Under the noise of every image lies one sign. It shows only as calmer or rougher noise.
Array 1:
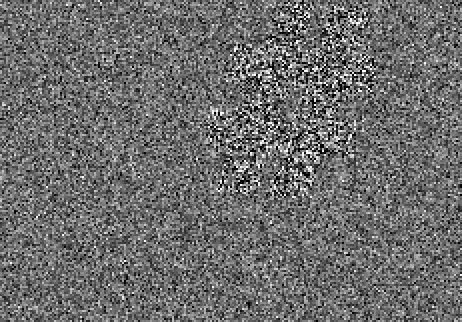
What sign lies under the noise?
hash sign
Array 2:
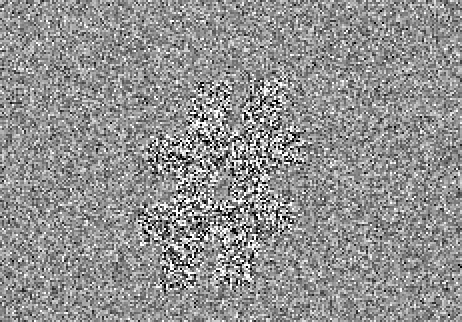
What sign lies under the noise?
hash sign
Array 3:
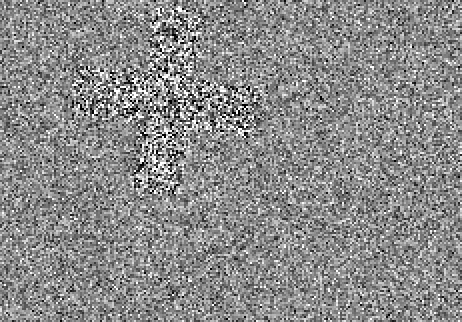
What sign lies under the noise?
plus sign
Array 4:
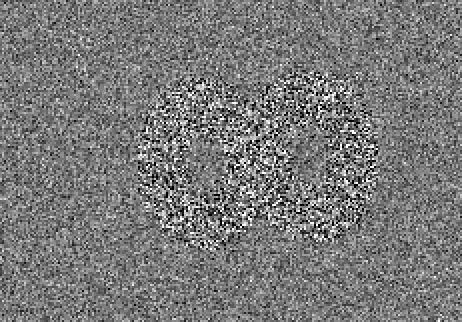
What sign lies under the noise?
infinity sign
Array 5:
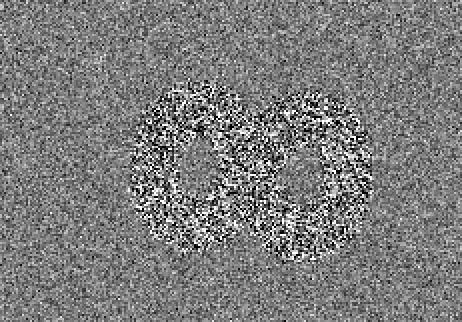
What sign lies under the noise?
infinity sign
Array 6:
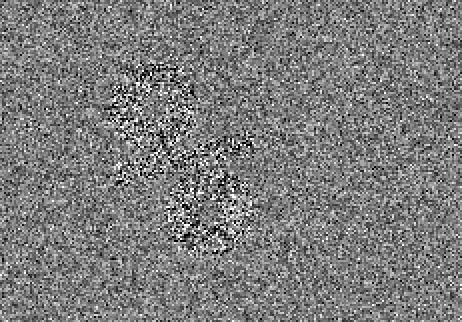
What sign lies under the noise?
percent sign
